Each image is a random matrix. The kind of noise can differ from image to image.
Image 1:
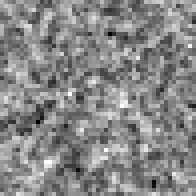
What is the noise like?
blotchy
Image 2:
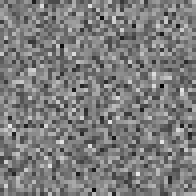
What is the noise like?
independent entries
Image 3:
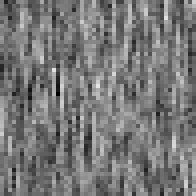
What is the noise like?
streaked along the columns
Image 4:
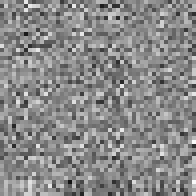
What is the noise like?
low rank plus noise
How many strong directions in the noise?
two
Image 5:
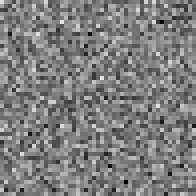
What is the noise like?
independent entries
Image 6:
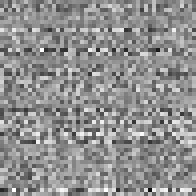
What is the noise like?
rows of uneven size
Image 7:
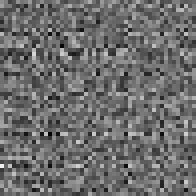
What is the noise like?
low rank plus noise
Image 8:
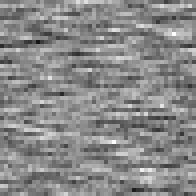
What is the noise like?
streaked along the rows
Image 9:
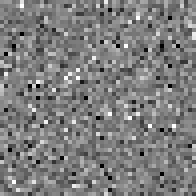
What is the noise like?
heavy tails
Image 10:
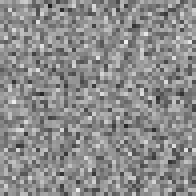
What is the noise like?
independent entries
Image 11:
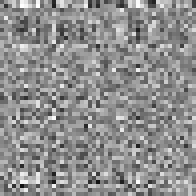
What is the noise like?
low rank plus noise
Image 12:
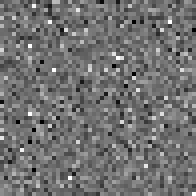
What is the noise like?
heavy tails
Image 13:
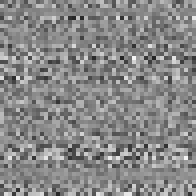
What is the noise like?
rows of uneven size
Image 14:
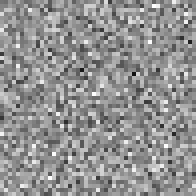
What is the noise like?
independent entries
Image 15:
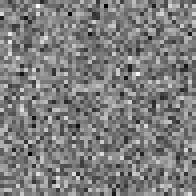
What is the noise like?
independent entries
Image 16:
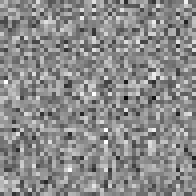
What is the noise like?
low rank plus noise
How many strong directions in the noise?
two
